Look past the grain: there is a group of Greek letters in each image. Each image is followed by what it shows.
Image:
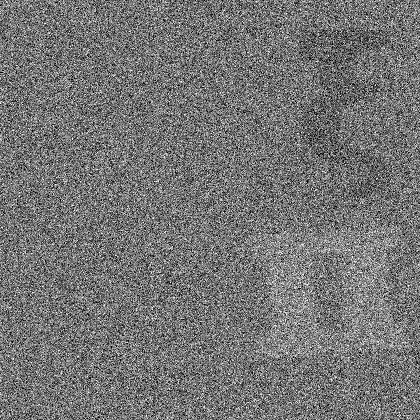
top right: dark xi; bottom right: light pi
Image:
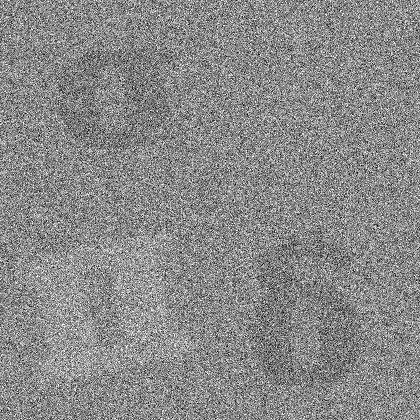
top left: dark sigma; bottom left: light pi; bottom right: dark delta
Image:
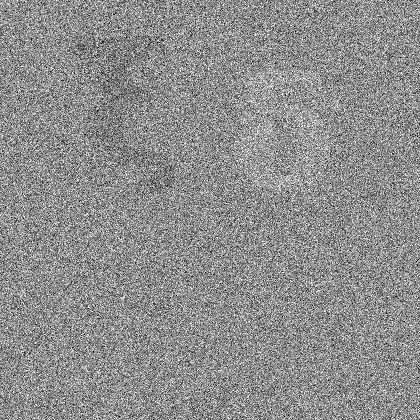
top left: dark xi; top right: light delta
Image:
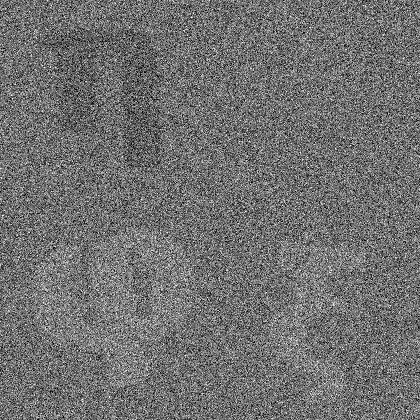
top left: dark eta; bottom left: light phi; bottom right: light xi
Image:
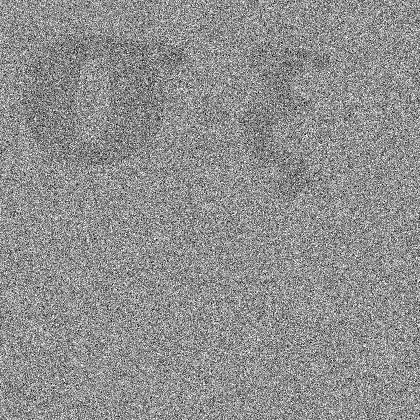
top left: dark sigma; top right: dark xi
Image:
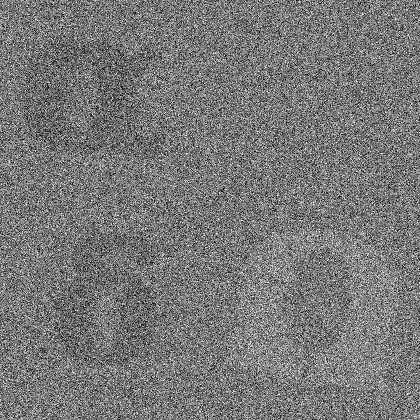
top left: dark alpha; bottom left: dark delta; bottom right: light omega
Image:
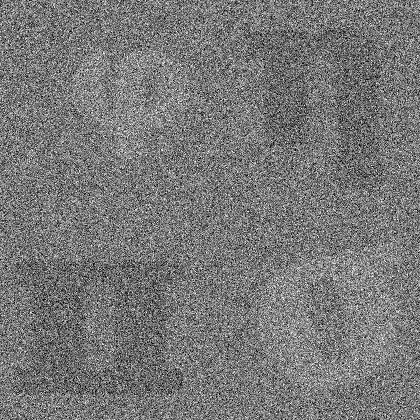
top left: light phi; top right: dark eta; bottom left: dark pi; bottom right: light sigma
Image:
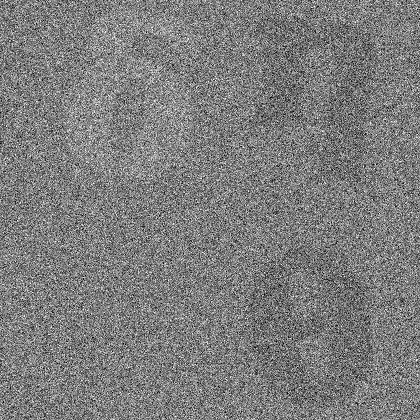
top left: light delta; top right: dark eta; bottom right: dark theta
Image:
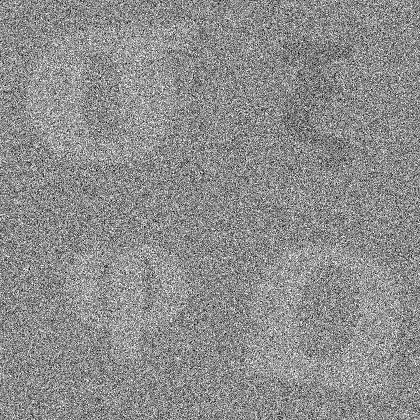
top left: light sigma; top right: dark xi; bottom left: light phi; bottom right: light omega
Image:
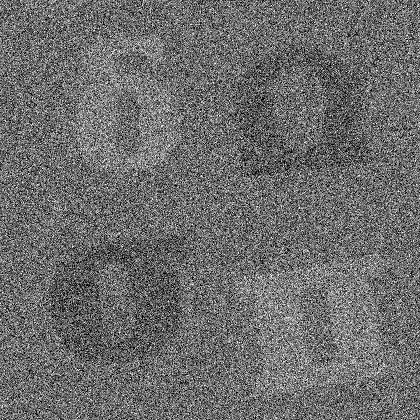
top left: light delta; top right: dark omega; bottom left: dark sigma; bottom right: light pi
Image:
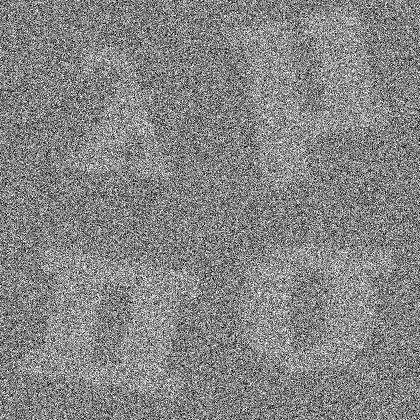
top left: light lambda; top right: light mu; bottom left: light pi; bottom right: light sigma
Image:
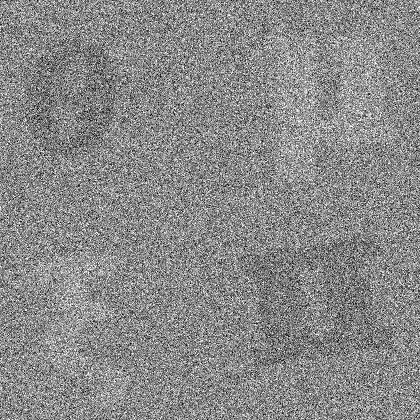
top left: dark theta; top right: light mu; bottom left: light xi; bottom right: dark pi
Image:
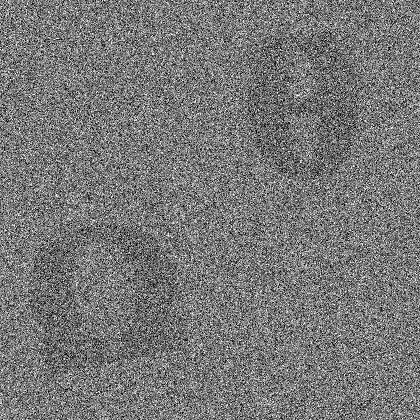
top right: dark theta; bottom left: dark omega
